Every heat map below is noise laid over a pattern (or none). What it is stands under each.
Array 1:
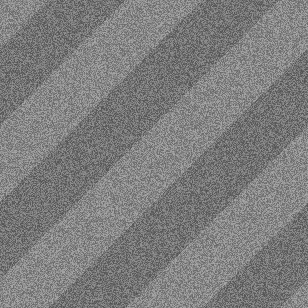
diagonal stripes
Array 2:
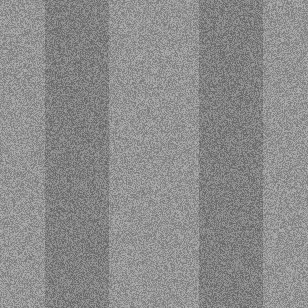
vertical stripes
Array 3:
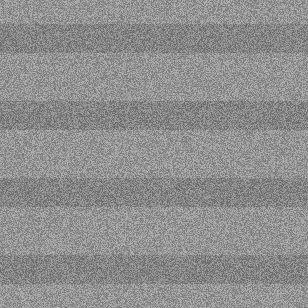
horizontal stripes
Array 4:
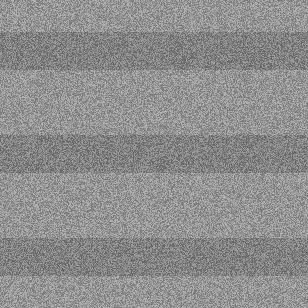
horizontal stripes
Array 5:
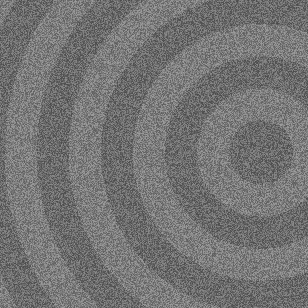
rings round one point
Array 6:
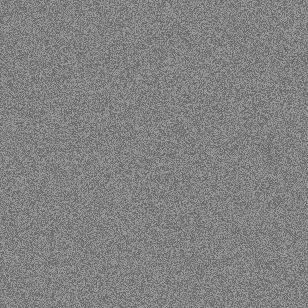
only noise
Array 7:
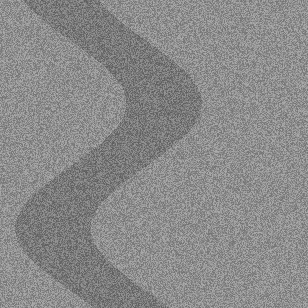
a wavy band
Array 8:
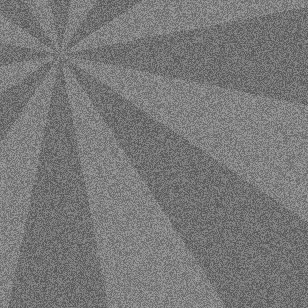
spokes from one point
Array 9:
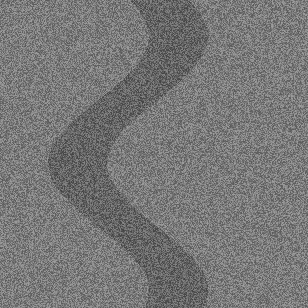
a wavy band
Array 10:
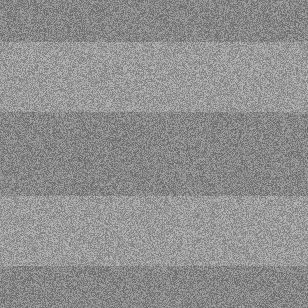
horizontal stripes
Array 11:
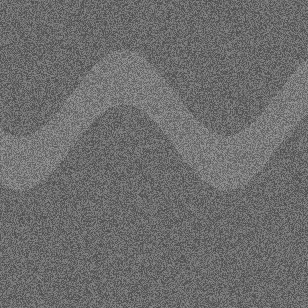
a wavy band
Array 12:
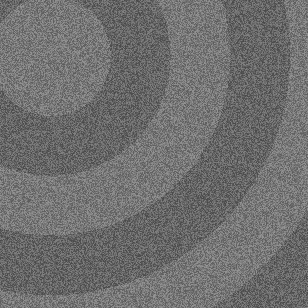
rings round one point
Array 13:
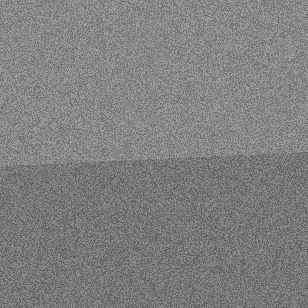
a sharp edge
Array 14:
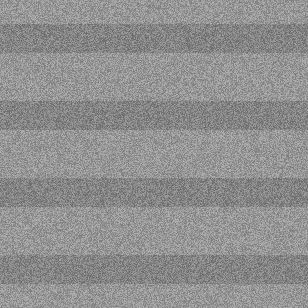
horizontal stripes
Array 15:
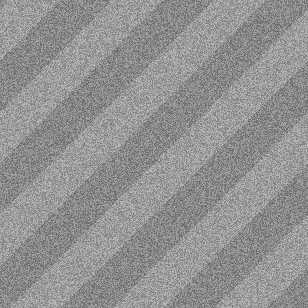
diagonal stripes
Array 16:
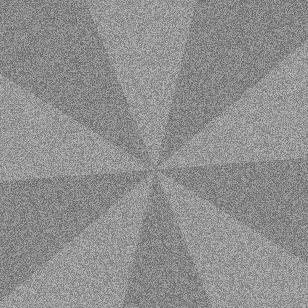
spokes from one point
